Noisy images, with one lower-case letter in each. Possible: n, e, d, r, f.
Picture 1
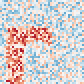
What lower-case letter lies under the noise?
r
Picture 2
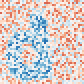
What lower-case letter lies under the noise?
d
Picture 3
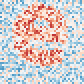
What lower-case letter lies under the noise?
e
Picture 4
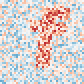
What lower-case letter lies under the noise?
f
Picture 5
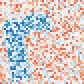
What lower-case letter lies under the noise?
r
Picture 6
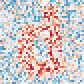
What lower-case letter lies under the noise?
d
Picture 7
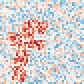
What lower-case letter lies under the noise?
f
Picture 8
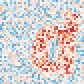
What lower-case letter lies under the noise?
d
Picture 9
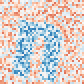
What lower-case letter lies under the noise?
n
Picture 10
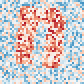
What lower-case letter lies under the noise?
n
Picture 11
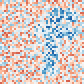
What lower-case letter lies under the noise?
f
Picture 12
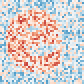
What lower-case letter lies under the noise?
e
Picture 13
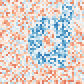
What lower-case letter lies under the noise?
d
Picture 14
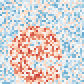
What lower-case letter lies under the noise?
e
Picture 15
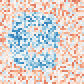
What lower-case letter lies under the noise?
e
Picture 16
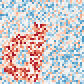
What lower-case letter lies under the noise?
d
